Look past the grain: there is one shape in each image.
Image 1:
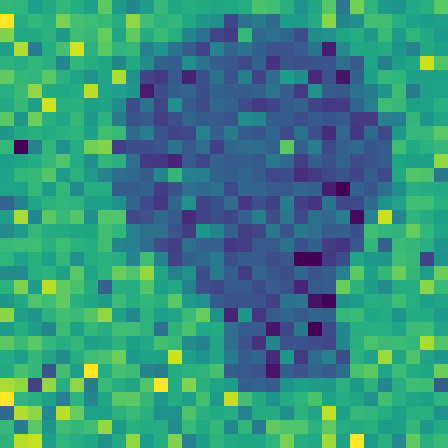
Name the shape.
light bulb
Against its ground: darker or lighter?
darker
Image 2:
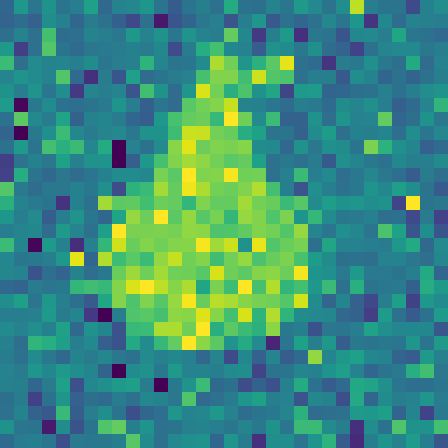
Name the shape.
pear
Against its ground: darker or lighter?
lighter
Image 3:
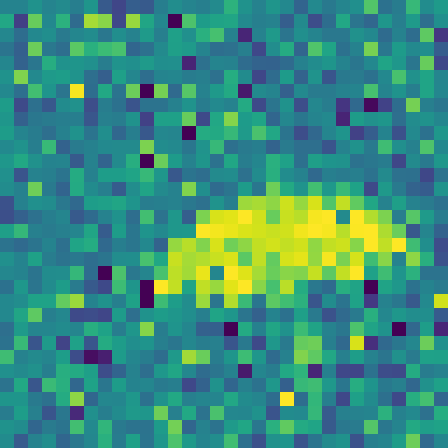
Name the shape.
umbrella
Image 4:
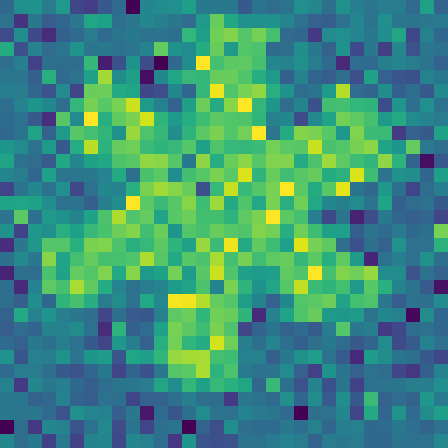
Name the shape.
asterisk
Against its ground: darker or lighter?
lighter
